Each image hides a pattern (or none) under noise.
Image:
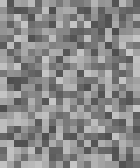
only noise
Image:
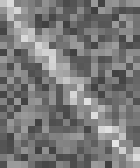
a diagonal band
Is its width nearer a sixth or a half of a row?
a sixth
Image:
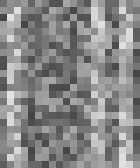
bands of columns
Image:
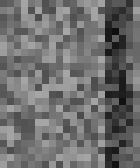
one band of columns
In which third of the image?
right
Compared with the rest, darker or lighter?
darker
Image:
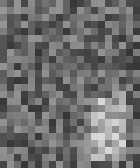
one block
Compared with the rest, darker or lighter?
lighter
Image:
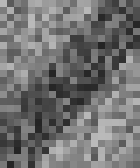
a diagonal band
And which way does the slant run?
bottom left to top right
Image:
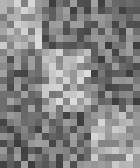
blocks along the diagonal
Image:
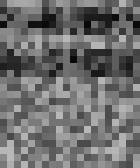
bands of rows
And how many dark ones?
2
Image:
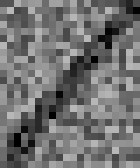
a diagonal band
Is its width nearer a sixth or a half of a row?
a sixth
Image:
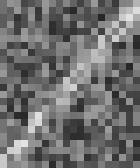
a diagonal band
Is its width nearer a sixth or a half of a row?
a sixth
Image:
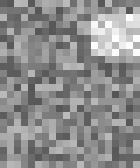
one block
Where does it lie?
top right
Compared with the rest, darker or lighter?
lighter
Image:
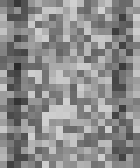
bands of columns
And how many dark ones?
2
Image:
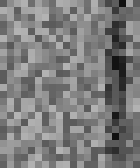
one band of columns
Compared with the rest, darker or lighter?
darker
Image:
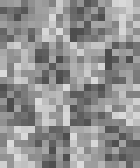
a checkerboard
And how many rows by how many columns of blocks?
4 by 4
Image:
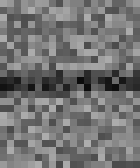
one band of rows
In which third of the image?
middle
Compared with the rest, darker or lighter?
darker
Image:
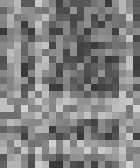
bands of rows crossing bands of columns
